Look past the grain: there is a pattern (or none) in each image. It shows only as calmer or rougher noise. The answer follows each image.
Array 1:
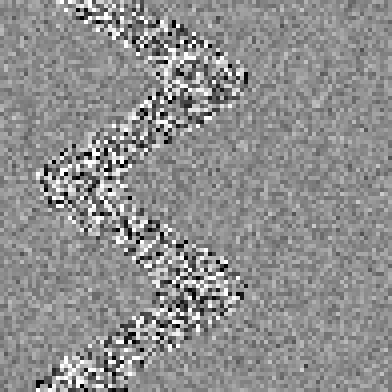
a wavy band
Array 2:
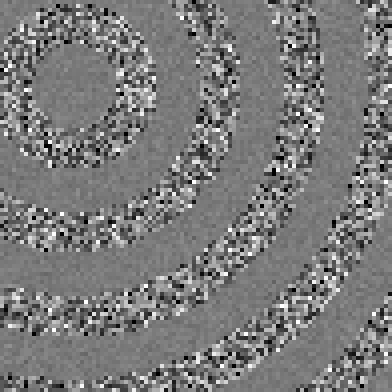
rings round one point
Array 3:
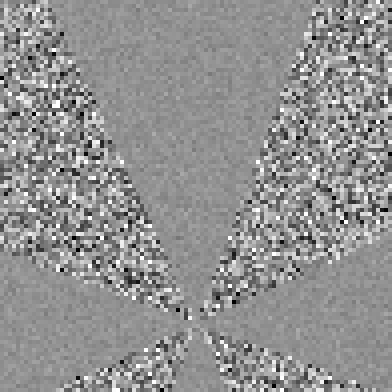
spokes from one point
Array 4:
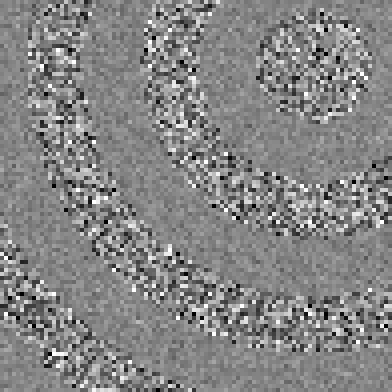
rings round one point
